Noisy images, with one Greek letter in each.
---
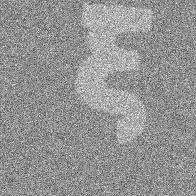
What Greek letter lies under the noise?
xi
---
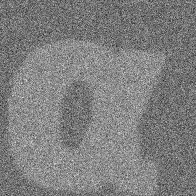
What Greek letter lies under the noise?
alpha
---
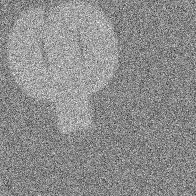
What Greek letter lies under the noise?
phi
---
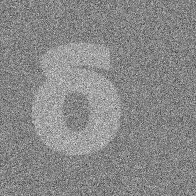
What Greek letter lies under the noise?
delta
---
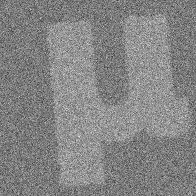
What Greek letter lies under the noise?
mu
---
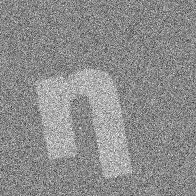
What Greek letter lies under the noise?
eta
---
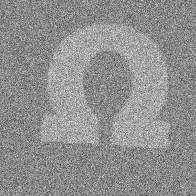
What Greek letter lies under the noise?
omega
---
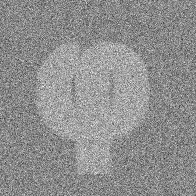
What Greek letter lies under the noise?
phi
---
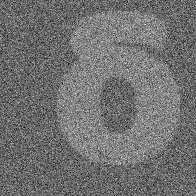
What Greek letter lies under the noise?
delta
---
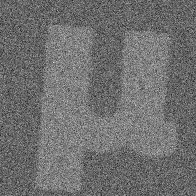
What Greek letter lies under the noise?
mu
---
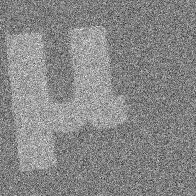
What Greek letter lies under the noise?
mu
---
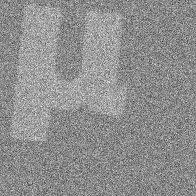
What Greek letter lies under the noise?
mu
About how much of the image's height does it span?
two thirds
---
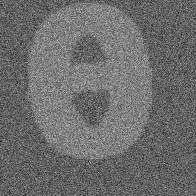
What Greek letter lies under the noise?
theta
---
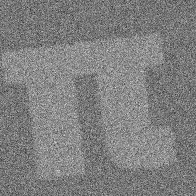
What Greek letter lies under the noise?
pi
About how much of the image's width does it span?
nearly all
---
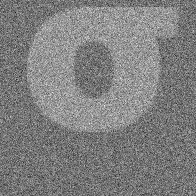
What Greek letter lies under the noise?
sigma
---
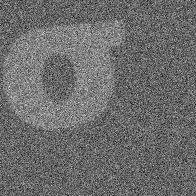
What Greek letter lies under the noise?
sigma
